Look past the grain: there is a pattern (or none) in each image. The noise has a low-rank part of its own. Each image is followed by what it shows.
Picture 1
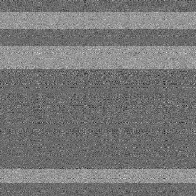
bands of rows
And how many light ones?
3
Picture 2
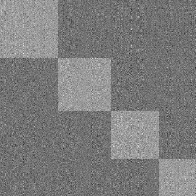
blocks along the diagonal
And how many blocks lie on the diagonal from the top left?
4
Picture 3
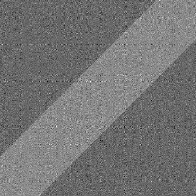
a diagonal band
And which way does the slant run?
bottom left to top right
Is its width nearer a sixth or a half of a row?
a half
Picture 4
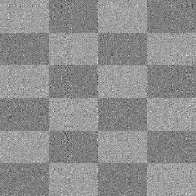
a checkerboard
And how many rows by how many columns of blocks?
6 by 4
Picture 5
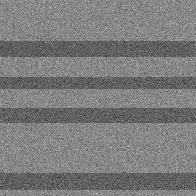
bands of rows
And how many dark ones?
4
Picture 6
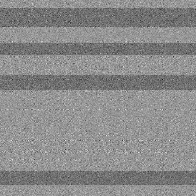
bands of rows
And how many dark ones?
4
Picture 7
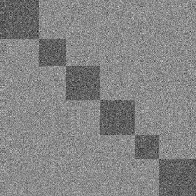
blocks along the diagonal
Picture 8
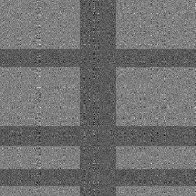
bands of rows crossing bands of columns
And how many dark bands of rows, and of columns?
3 and 1
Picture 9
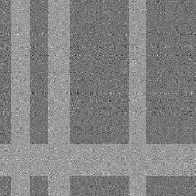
bands of rows crossing bands of columns
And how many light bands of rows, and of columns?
1 and 3
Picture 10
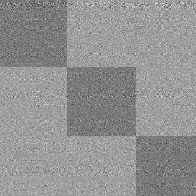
blocks along the diagonal
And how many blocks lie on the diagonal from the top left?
3
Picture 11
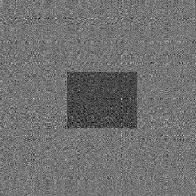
one block
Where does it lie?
centre
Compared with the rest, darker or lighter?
darker
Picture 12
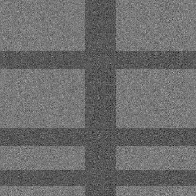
bands of rows crossing bands of columns
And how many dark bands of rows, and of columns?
3 and 1
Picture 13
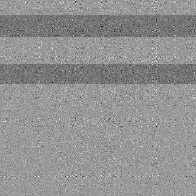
bands of rows
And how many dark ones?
2
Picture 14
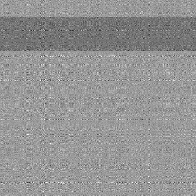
one band of rows
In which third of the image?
top
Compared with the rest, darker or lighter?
darker
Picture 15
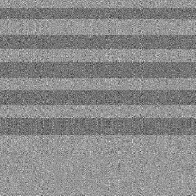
bands of rows
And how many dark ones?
5
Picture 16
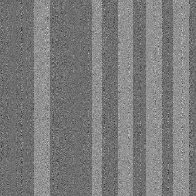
bands of columns
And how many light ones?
5
